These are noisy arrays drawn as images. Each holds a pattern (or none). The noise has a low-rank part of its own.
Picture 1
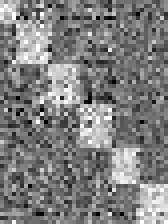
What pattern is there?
blocks along the diagonal
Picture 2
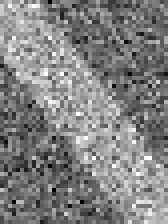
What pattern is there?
a diagonal band
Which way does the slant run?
top left to bottom right
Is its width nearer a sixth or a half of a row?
a half
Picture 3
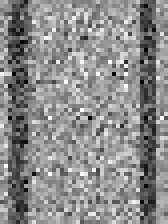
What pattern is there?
bands of columns
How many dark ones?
2
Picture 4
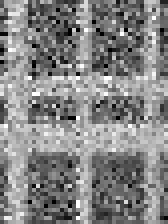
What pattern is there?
bands of rows crossing bands of columns
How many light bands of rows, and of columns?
2 and 3
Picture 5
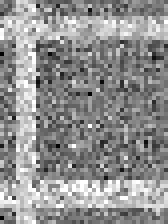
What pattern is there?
bands of rows crossing bands of columns
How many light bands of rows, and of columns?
2 and 1
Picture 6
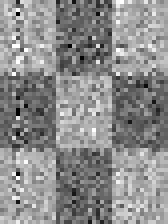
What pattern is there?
a checkerboard
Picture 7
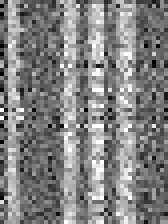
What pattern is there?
bands of columns
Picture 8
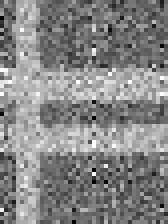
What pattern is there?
bands of rows crossing bands of columns
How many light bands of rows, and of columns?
2 and 1
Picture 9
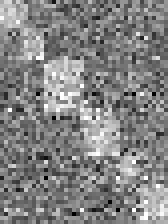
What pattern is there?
blocks along the diagonal
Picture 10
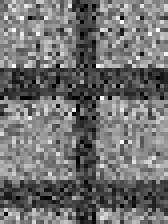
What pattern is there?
bands of rows crossing bands of columns
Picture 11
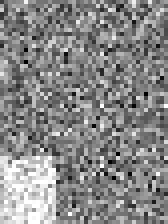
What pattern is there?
one block
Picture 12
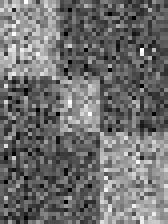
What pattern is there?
blocks along the diagonal
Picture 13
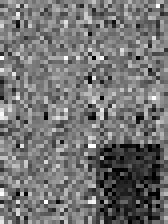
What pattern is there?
one block
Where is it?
bottom right
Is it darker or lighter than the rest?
darker
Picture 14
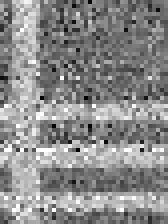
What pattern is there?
bands of rows crossing bands of columns
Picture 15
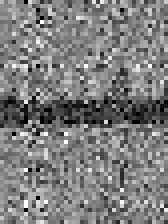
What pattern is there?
one band of rows
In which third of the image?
middle
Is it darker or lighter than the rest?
darker
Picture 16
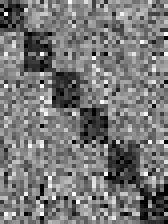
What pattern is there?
blocks along the diagonal
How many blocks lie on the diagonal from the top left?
6
